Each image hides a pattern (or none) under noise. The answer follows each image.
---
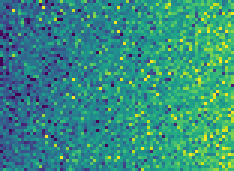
a smooth slope
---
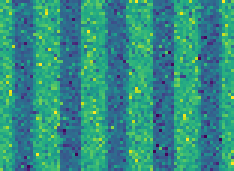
vertical stripes
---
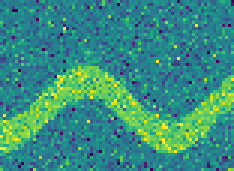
a wavy band
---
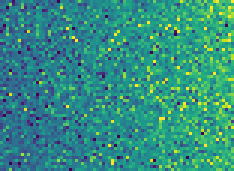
a smooth slope
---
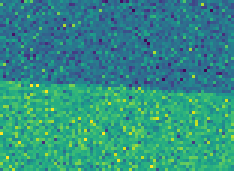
a sharp edge
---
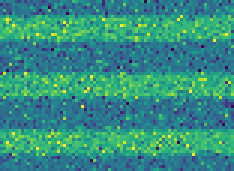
horizontal stripes
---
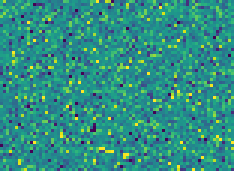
only noise
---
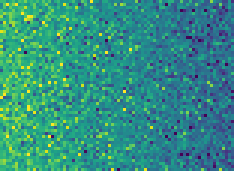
a smooth slope
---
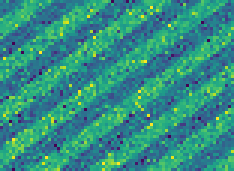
diagonal stripes
